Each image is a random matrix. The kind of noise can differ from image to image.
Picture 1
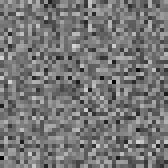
low rank plus noise
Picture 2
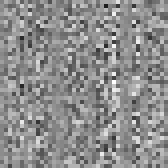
columns of uneven size
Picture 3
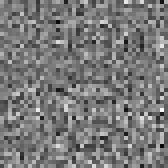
low rank plus noise
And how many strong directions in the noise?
five to eight
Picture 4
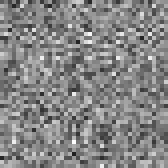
low rank plus noise
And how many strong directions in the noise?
three or four
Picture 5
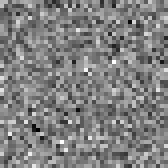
independent entries
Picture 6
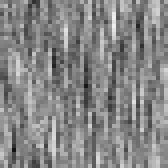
streaked along the columns
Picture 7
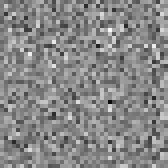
low rank plus noise
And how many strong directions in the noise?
five to eight
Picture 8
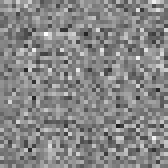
low rank plus noise
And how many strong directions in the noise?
three or four
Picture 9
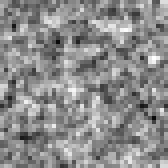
blotchy
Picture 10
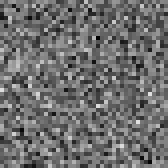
independent entries
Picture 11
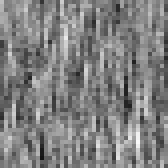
streaked along the columns
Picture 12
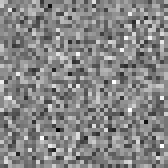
independent entries
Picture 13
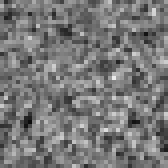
blotchy
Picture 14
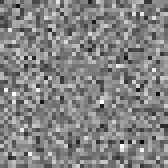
independent entries
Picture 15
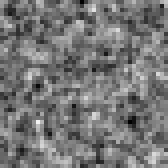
blotchy
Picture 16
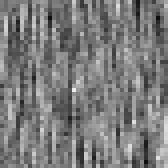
streaked along the columns
